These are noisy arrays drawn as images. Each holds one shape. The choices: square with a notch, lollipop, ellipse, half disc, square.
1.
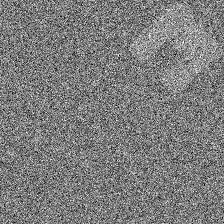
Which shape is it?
square with a notch
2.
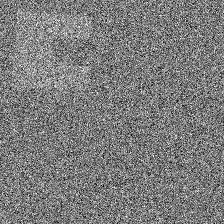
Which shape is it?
square with a notch
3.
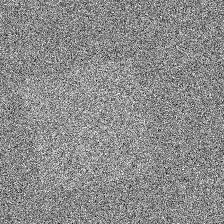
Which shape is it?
square
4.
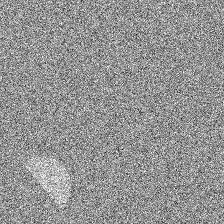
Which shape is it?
half disc
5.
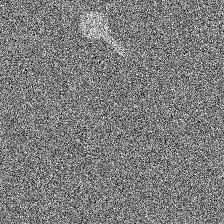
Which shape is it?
lollipop
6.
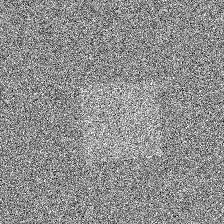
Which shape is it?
square
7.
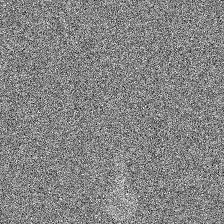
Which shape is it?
lollipop
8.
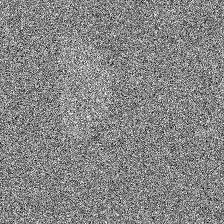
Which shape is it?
half disc
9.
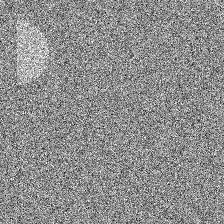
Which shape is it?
half disc
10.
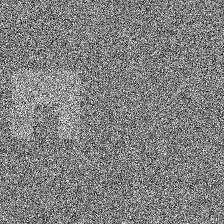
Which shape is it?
square with a notch
